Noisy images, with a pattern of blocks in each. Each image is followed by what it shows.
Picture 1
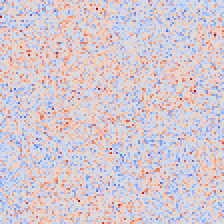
no symmetry
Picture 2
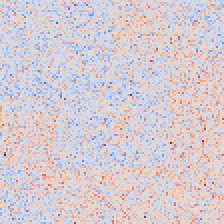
mirrored about the diagonal from the top left
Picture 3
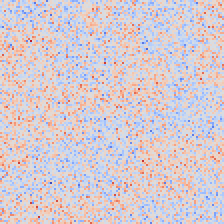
no symmetry
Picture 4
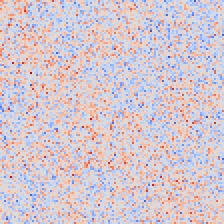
mirrored about the diagonal from the bottom left
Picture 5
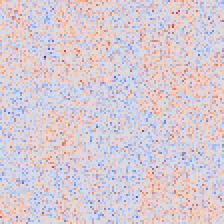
no symmetry
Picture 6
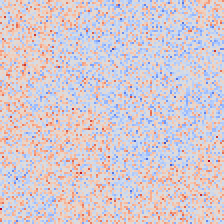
mirrored about the diagonal from the bottom left
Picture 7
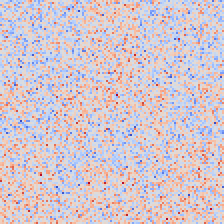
left and right mirror each other
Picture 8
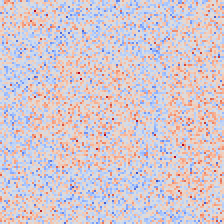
top and bottom mirror each other
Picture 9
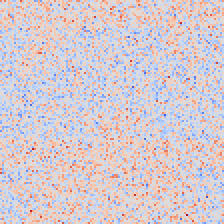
left and right mirror each other
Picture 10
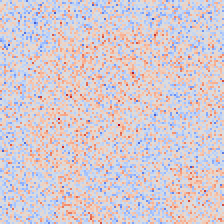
mirrored about the diagonal from the top left
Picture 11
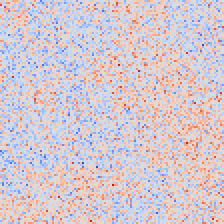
no symmetry
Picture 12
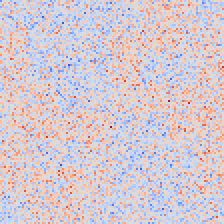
the same after a half turn
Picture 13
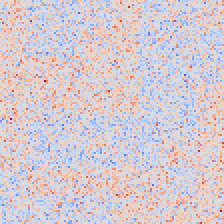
no symmetry
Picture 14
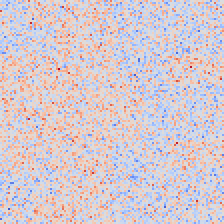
top and bottom mirror each other
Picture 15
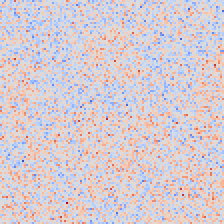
left and right mirror each other
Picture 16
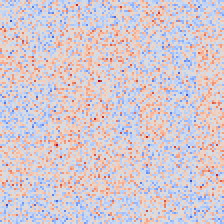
top and bottom mirror each other
